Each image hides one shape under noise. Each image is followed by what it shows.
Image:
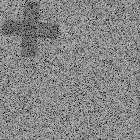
cross
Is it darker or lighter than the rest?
darker
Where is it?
top left
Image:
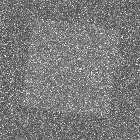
square
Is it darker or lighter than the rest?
lighter
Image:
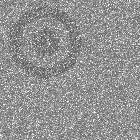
bullseye
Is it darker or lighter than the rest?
darker
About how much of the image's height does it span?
half
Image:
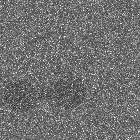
dumbbell
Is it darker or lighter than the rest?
darker
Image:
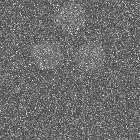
three dots
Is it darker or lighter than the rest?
lighter
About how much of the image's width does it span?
half
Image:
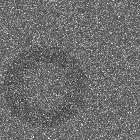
ring
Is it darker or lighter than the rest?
darker
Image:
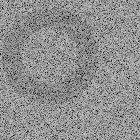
ring
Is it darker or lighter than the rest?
darker
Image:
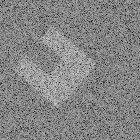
square with a notch
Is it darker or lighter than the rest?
lighter
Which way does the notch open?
up and left
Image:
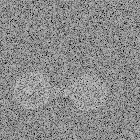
dumbbell
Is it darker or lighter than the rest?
lighter
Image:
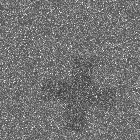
cross
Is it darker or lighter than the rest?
darker
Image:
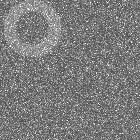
ring
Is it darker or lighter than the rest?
lighter
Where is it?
top left
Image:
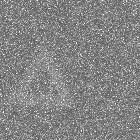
triangle frame
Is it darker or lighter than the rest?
lighter
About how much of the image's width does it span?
half
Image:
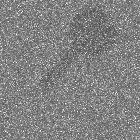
lollipop
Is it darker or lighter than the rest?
darker
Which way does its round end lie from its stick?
up and right
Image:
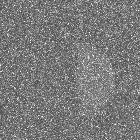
half disc
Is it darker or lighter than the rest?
lighter
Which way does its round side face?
right
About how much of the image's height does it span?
half
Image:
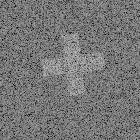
cross
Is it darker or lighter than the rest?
lighter
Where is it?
centre
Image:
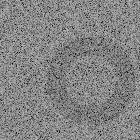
ring
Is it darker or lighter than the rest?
darker
